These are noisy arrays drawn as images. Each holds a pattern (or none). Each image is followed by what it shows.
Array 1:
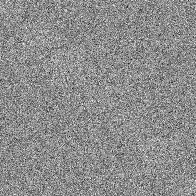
blocks along the diagonal
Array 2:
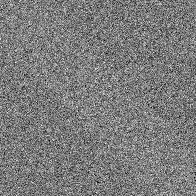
a diagonal band
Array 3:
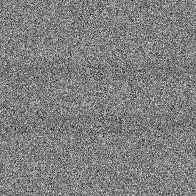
bands of rows
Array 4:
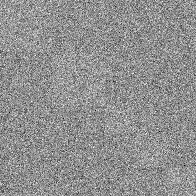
blocks along the diagonal
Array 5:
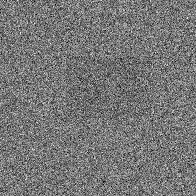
one block
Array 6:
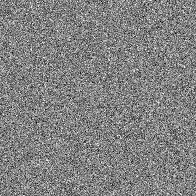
only noise
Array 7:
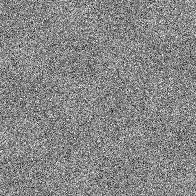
a checkerboard
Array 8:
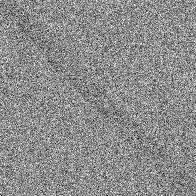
a diagonal band
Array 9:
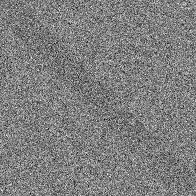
a diagonal band
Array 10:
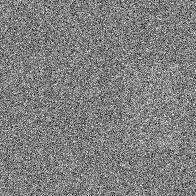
one block
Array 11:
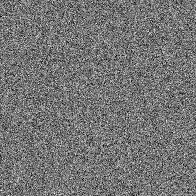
only noise
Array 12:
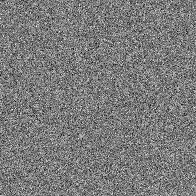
only noise
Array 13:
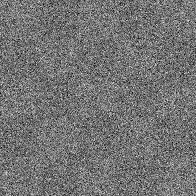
a checkerboard
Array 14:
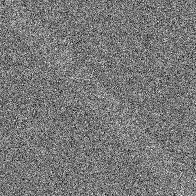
a diagonal band
